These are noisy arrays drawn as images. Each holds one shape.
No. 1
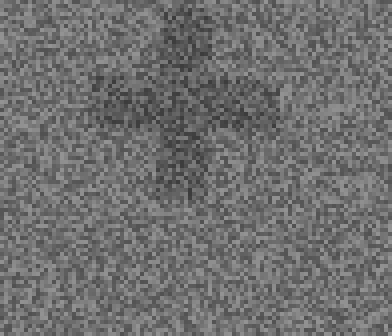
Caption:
dark cross
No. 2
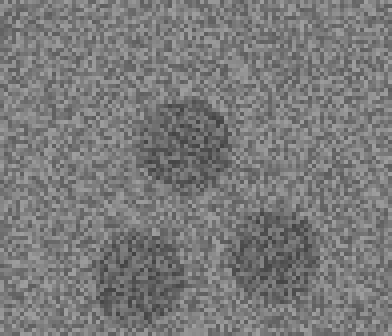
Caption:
dark three dots
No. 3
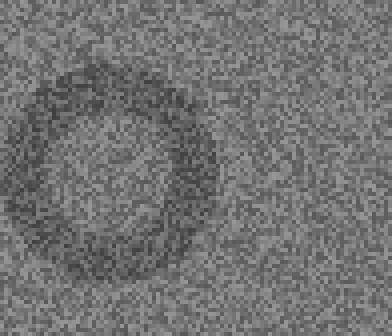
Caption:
dark ring
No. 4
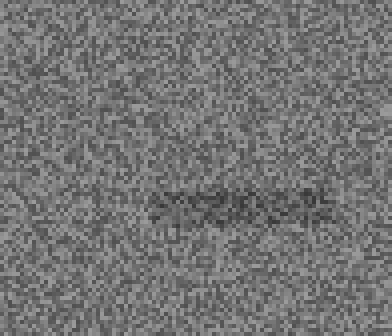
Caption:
dark bar
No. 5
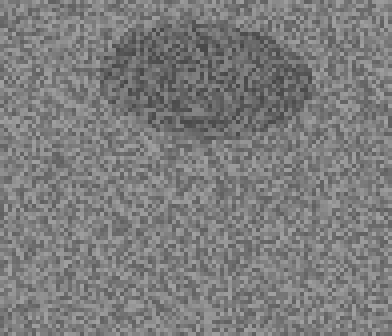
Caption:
dark ellipse
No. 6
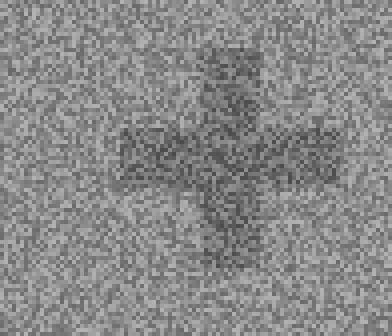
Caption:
dark cross
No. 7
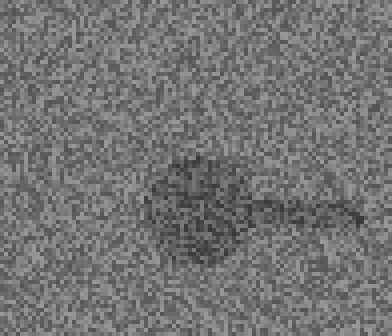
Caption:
dark lollipop
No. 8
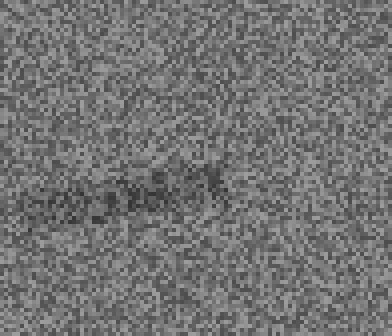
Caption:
dark bar
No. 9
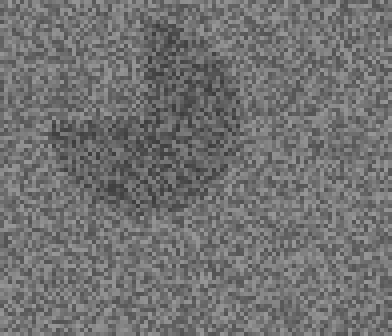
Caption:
dark disc with a wedge cut out
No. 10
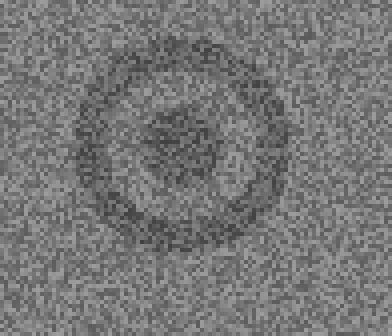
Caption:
dark bullseye
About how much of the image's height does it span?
two thirds
